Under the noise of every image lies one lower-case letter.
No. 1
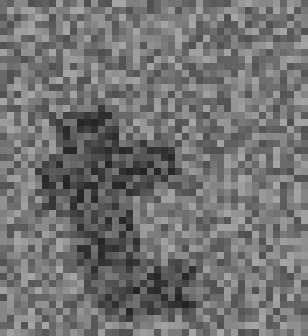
t
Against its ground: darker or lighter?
darker
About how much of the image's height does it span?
two thirds
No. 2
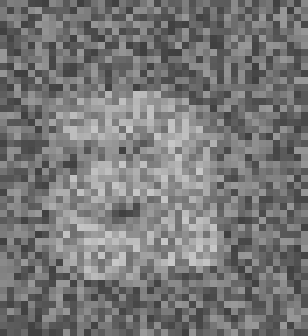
a
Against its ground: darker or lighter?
lighter
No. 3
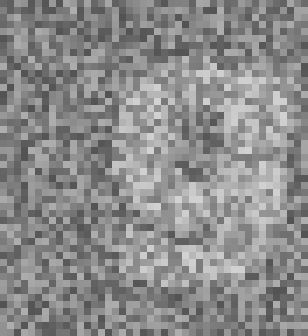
g
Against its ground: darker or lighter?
lighter
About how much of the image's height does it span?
two thirds
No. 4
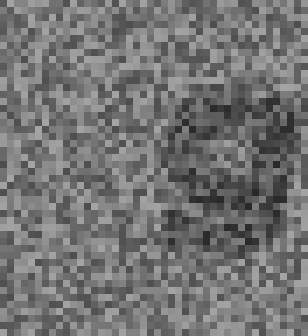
g
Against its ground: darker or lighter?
darker
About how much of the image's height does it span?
half
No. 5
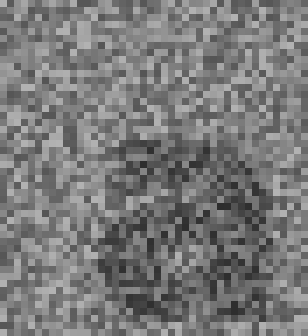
a
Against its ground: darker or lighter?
darker
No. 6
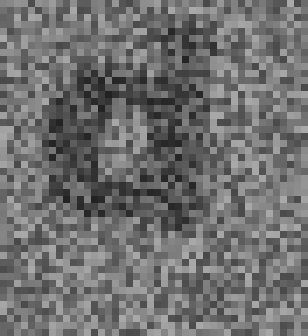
d
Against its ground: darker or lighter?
darker
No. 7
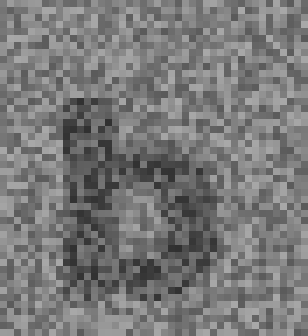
b
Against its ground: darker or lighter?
darker
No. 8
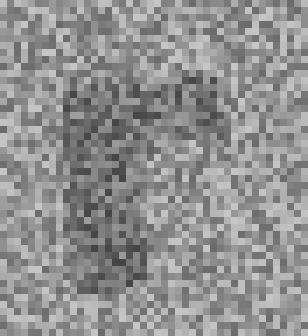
r
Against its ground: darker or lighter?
darker
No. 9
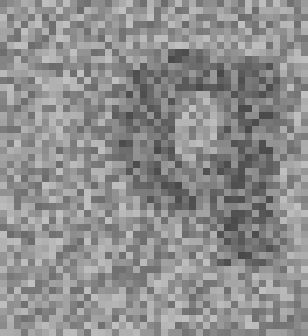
q
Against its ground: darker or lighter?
darker
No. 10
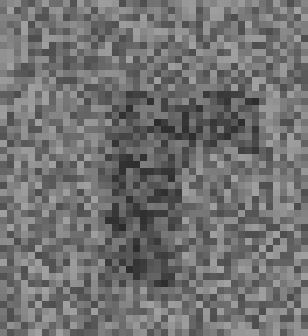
r
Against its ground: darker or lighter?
darker
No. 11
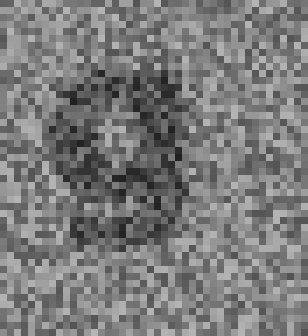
g
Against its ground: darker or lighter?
darker
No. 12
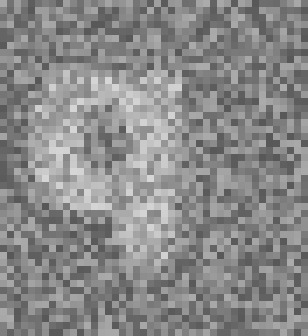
q
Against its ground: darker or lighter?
lighter
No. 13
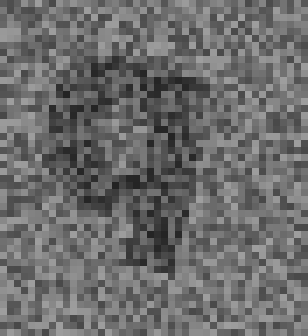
q
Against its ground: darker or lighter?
darker
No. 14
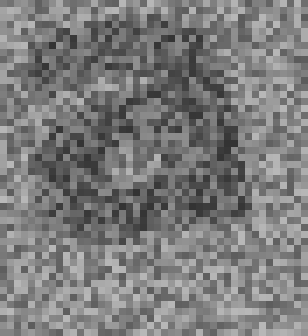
a
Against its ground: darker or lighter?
darker
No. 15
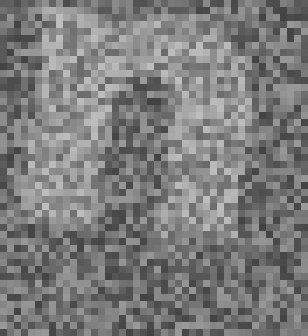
n
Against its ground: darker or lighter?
lighter
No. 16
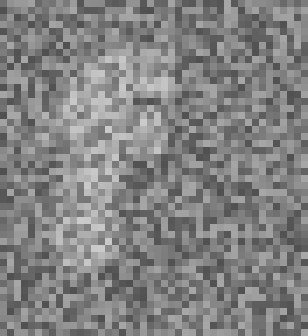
f
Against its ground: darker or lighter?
lighter
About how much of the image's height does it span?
two thirds
